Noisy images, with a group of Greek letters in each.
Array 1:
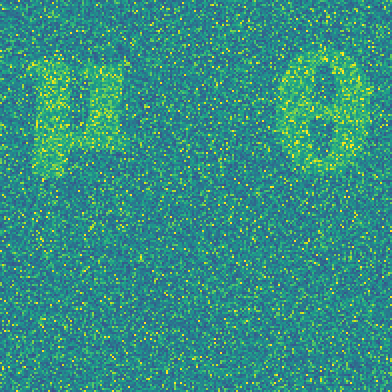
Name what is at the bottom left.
nothing
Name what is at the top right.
theta
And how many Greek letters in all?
2
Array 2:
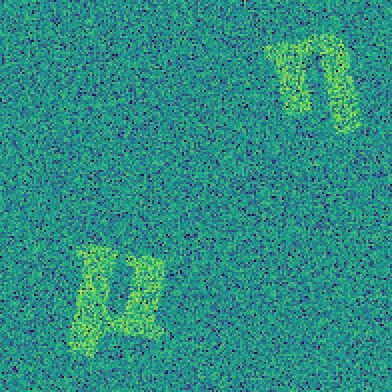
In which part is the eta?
top right
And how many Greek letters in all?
2
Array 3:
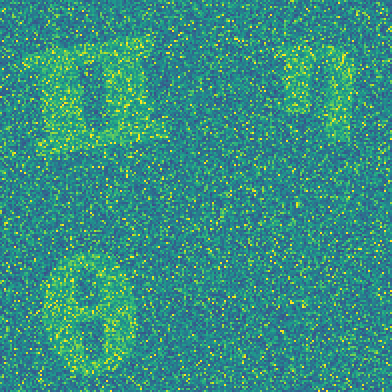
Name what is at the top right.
eta
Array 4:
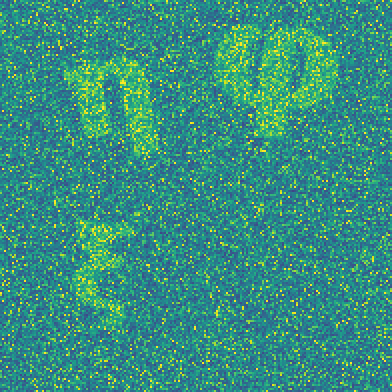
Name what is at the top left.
eta
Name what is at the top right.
phi
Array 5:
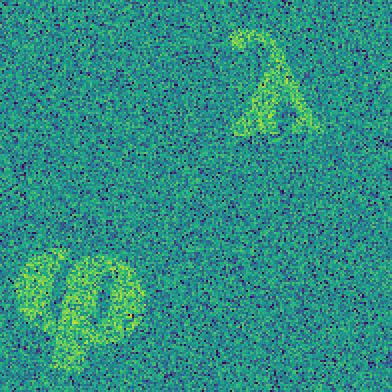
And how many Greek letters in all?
2
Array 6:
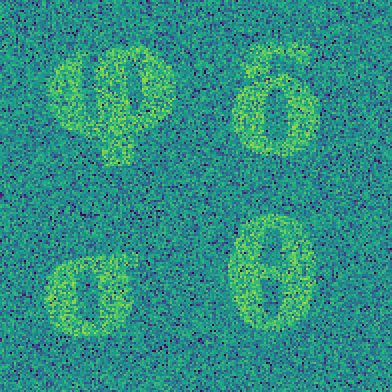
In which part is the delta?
top right
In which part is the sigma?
bottom left
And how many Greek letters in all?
4
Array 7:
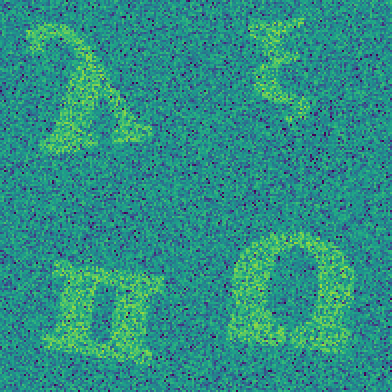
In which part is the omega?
bottom right
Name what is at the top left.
lambda
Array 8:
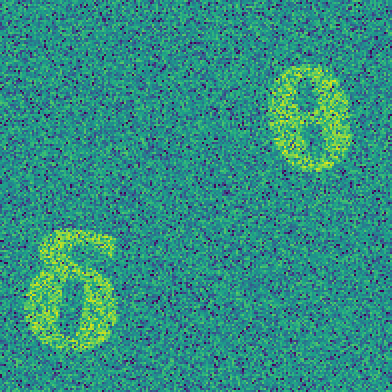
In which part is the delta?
bottom left
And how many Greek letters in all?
2
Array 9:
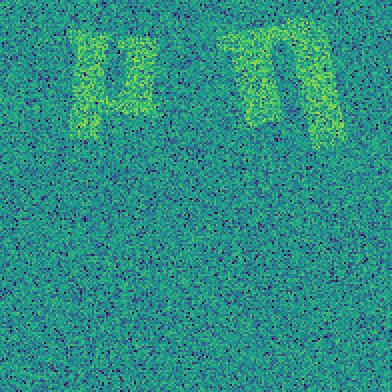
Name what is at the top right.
eta
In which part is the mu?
top left
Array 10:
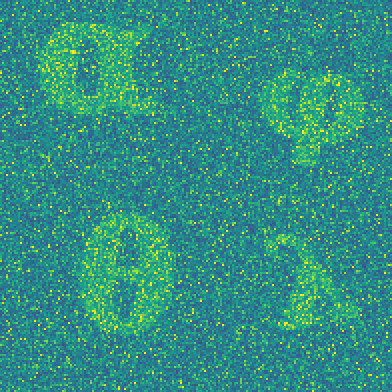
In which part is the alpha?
top left
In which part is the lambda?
bottom right
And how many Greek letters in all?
4
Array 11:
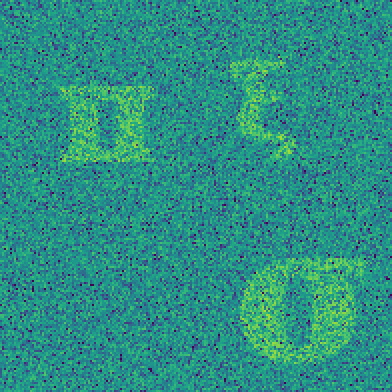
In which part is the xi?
top right
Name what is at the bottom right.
sigma
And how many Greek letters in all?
3
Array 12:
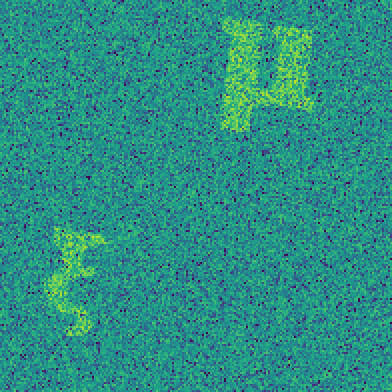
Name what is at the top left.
nothing
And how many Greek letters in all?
2
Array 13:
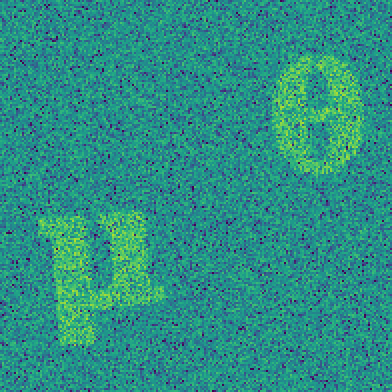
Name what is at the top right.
theta
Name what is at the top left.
nothing
